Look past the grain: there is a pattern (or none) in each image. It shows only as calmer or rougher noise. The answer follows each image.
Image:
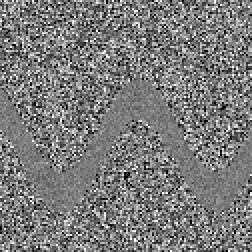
a wavy band
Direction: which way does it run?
left to right
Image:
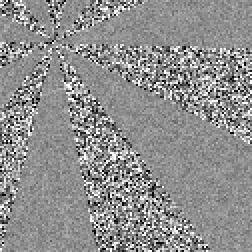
spokes from one point
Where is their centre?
top left
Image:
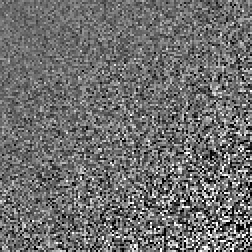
a smooth slope
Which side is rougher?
bottom right
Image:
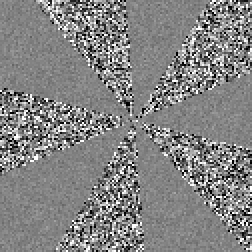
spokes from one point
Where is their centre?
centre
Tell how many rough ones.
5
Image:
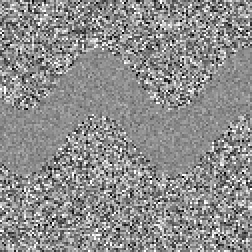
a wavy band
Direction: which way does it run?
left to right
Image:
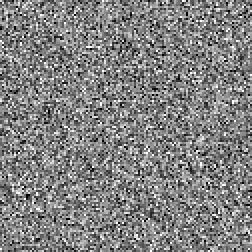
only noise
